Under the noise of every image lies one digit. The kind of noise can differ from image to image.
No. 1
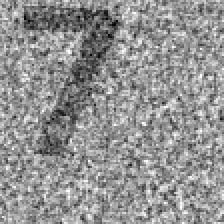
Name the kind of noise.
blotchy
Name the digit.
7
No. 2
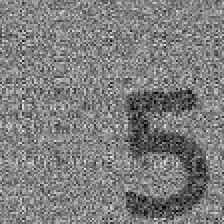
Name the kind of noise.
low rank plus noise
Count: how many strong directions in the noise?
three or four
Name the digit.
5
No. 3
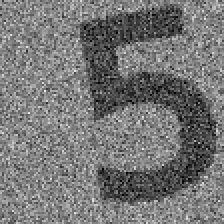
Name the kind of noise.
independent entries
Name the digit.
5
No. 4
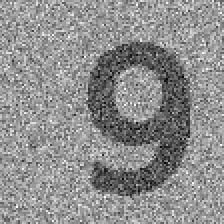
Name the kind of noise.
independent entries
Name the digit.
9
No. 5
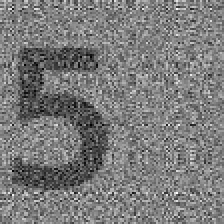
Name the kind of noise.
low rank plus noise
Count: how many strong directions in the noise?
two
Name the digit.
5
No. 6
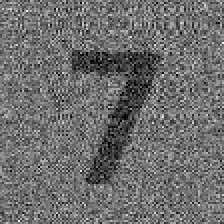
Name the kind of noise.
low rank plus noise
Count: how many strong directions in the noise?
one
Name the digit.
7
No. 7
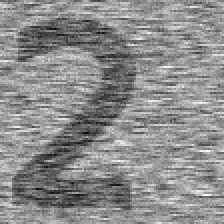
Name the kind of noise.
streaked along the rows
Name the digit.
2
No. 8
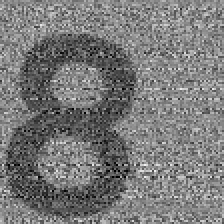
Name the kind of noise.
rows of uneven size
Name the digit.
8
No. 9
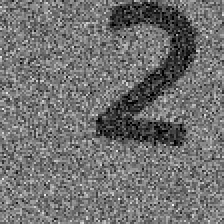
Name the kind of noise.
independent entries
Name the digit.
2
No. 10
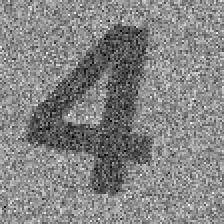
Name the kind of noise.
independent entries
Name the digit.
4
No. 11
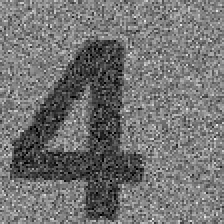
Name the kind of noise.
independent entries
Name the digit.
4
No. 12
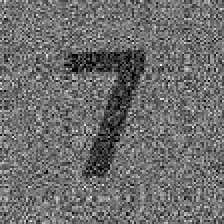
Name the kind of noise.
low rank plus noise
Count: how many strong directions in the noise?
one
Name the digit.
7
